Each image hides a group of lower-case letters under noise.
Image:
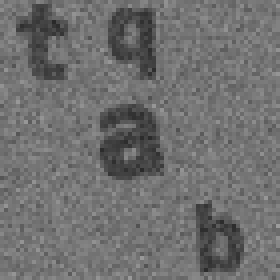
top left: t; top middle: q; centre: a; bottom right: b
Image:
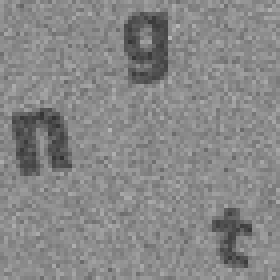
top middle: g; middle left: n; bottom right: t
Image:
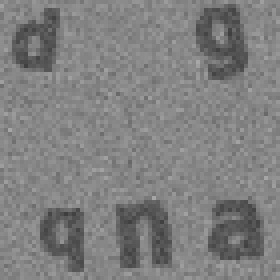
top left: d; top right: g; bottom left: q; bottom middle: n; bottom right: a
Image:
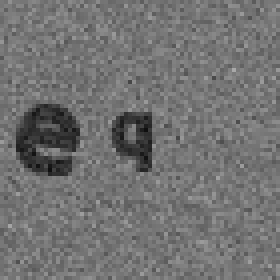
middle left: e; centre: q
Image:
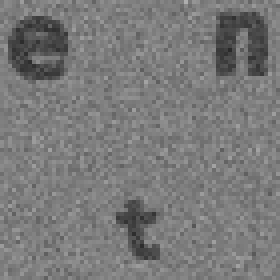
top left: e; top right: n; bottom middle: t
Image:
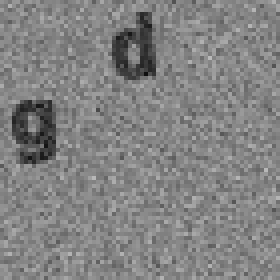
top middle: d; middle left: g
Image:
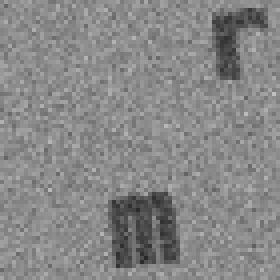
top right: r; bottom middle: m
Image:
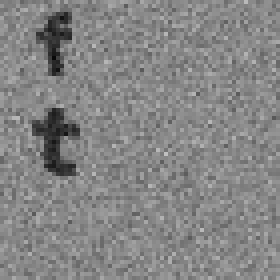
top left: f; middle left: t
